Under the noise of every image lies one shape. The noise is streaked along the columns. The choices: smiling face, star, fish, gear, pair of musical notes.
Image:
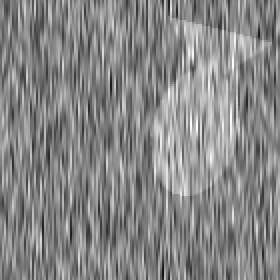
fish
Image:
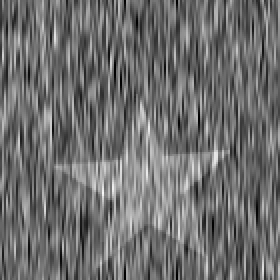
star
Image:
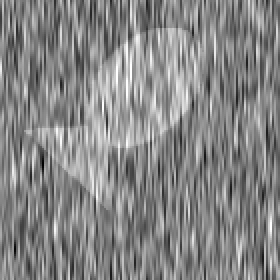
fish
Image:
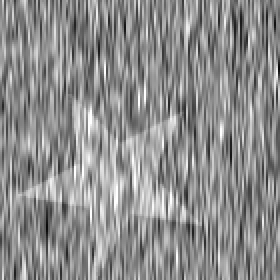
star
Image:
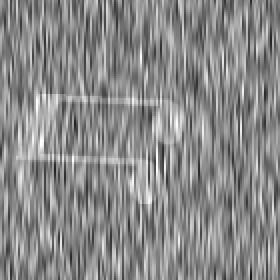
pair of musical notes
